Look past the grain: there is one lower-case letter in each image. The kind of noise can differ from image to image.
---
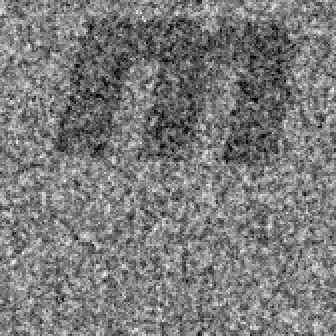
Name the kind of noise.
blotchy
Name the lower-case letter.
m
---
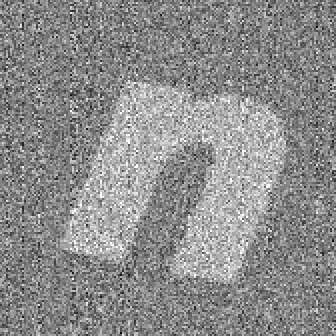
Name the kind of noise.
columns of uneven size
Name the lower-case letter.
n
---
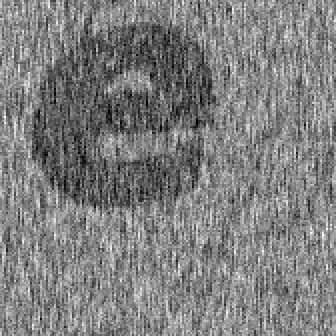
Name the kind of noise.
streaked along the columns
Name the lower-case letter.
e
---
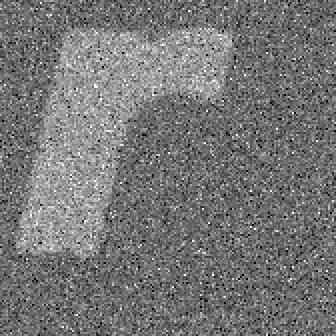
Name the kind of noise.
heavy tails
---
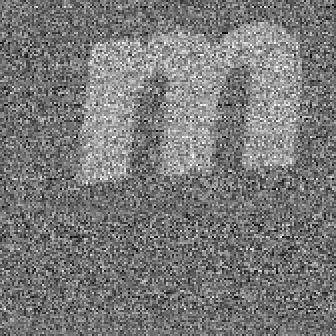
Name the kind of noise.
rows of uneven size
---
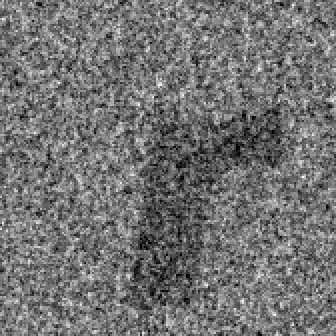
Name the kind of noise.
blotchy
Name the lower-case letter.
r
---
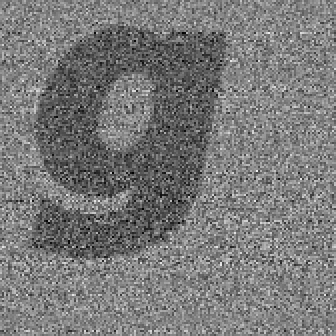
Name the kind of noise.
rows of uneven size
